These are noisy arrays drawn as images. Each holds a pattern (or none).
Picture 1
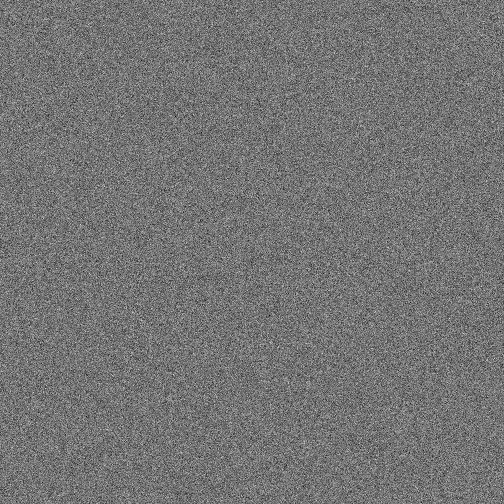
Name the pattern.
only noise
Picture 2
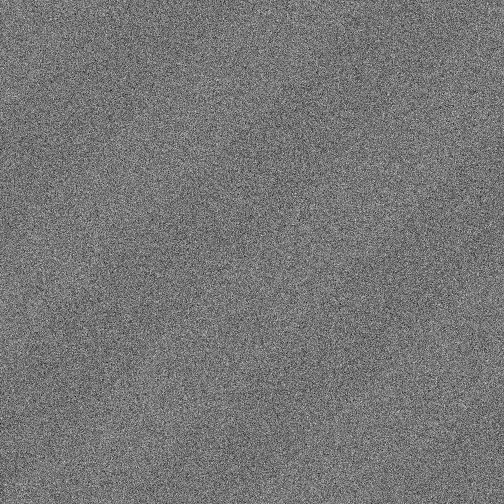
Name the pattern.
diagonal stripes
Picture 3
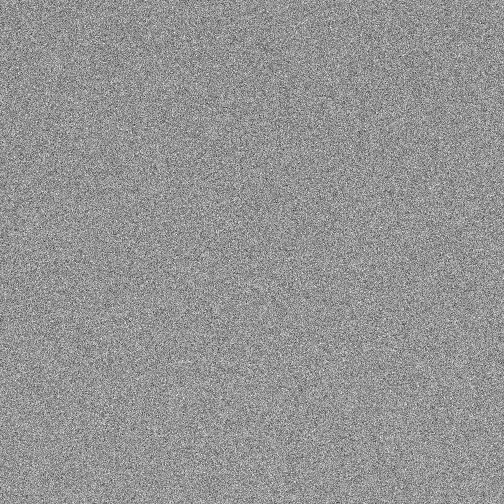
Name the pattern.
a smooth slope
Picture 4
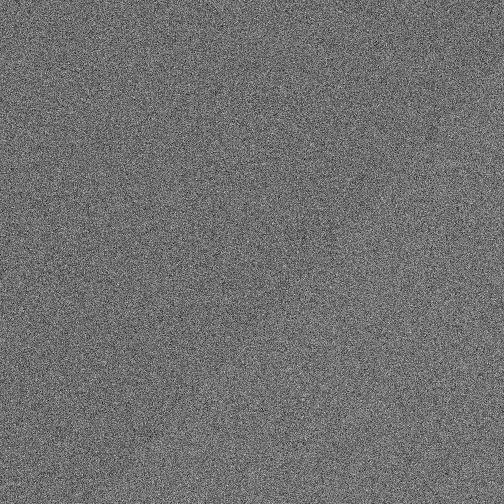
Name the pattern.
a sharp edge
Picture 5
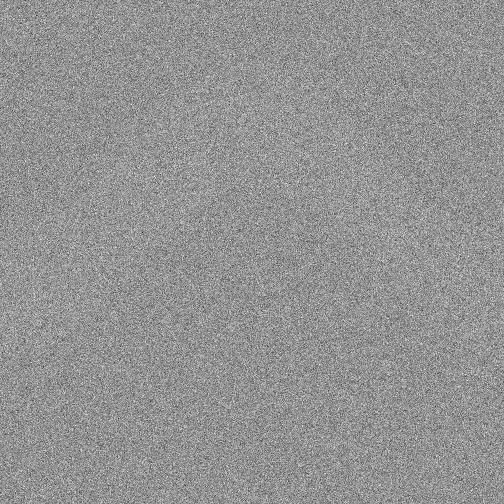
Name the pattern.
a wavy band
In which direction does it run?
left to right
